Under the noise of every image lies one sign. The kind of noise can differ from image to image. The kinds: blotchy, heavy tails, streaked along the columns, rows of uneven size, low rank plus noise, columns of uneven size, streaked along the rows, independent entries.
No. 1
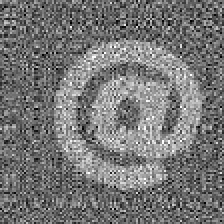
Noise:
low rank plus noise
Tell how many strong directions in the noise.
two
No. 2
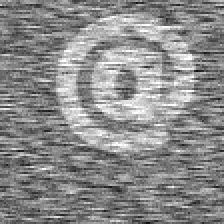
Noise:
streaked along the rows
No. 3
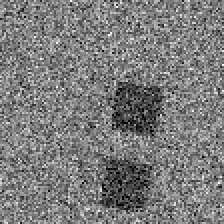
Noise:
independent entries
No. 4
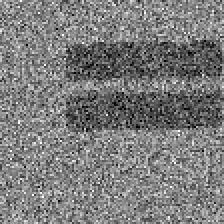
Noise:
independent entries
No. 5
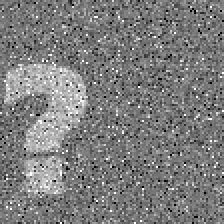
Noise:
heavy tails
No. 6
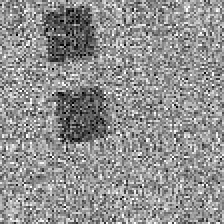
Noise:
low rank plus noise
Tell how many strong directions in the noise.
five to eight
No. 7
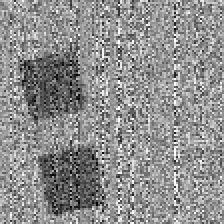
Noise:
columns of uneven size
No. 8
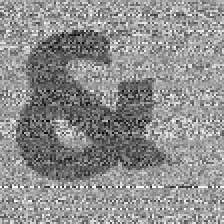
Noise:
rows of uneven size
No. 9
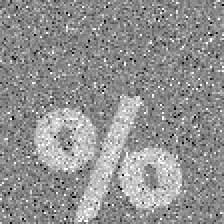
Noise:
heavy tails
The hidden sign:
percent sign
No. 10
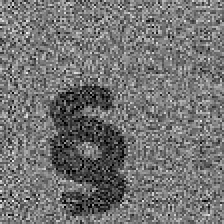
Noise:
low rank plus noise
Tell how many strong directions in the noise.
five to eight
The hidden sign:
section sign
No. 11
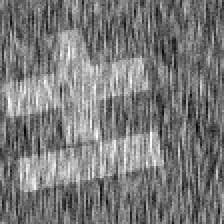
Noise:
streaked along the columns
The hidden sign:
plus-minus sign
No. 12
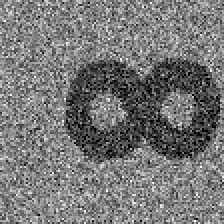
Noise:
independent entries
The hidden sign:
infinity sign
